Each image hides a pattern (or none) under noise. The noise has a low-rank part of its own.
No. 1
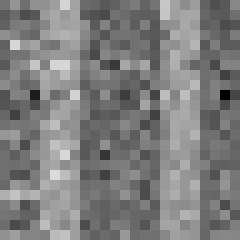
vertical stripes
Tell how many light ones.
2
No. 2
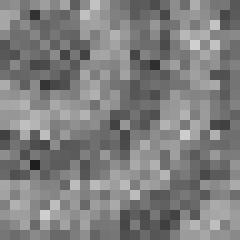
rings round one point
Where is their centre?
top left
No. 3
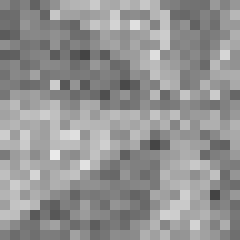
spokes from one point
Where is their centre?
middle right
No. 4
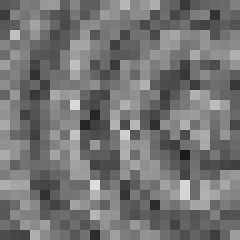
rings round one point
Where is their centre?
middle right
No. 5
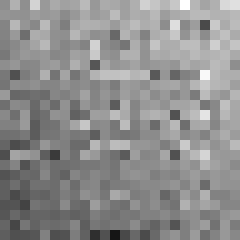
a smooth slope
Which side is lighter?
top right
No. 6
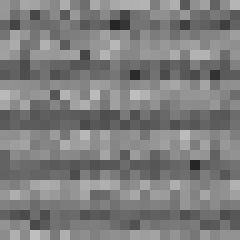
horizontal stripes
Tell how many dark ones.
5
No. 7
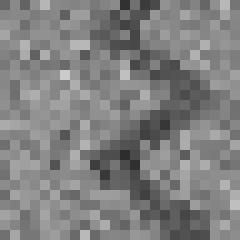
a wavy band
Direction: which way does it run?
top to bottom
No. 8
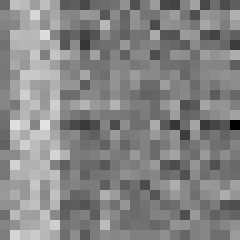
one vertical stripe
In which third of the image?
left
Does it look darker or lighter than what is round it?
lighter
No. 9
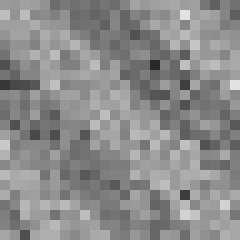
diagonal stripes
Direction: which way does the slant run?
top left to bottom right
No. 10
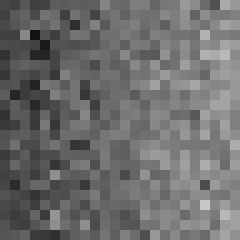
a smooth slope
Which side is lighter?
right
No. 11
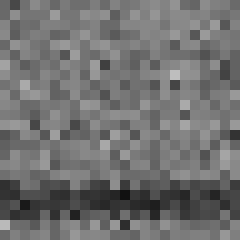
one horizontal stripe
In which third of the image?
bottom
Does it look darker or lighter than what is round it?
darker
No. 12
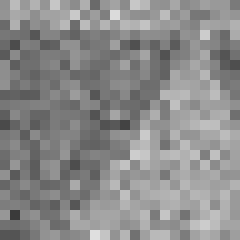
spokes from one point
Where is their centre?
top right
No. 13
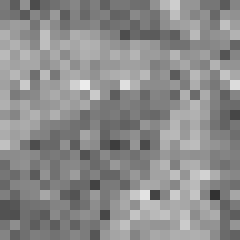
spokes from one point
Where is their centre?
top right
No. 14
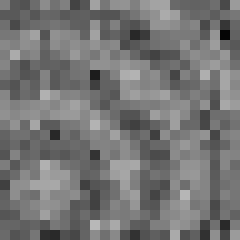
rings round one point
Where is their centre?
bottom left
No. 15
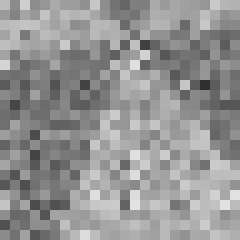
spokes from one point
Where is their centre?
top middle
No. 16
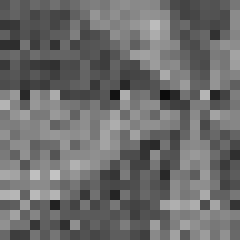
spokes from one point
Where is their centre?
middle right
